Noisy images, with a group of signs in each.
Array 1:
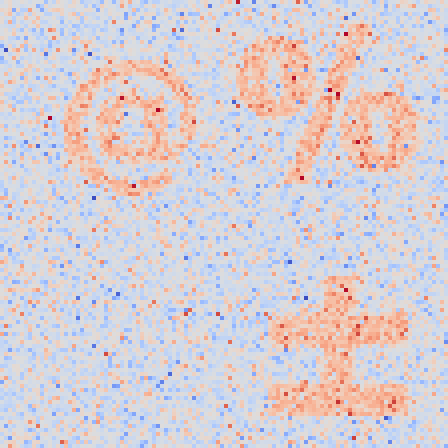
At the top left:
at sign
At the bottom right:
plus-minus sign
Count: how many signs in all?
3
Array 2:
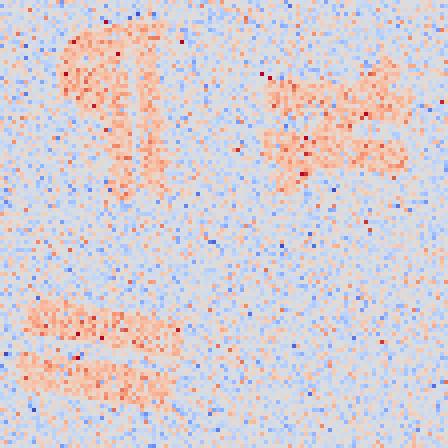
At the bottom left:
equals sign
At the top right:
not-equal sign
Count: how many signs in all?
3
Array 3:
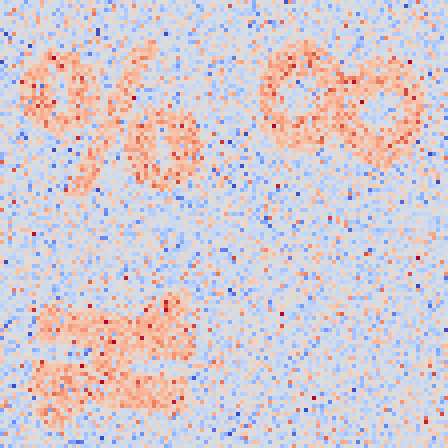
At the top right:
infinity sign
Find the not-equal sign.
bottom left
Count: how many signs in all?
3
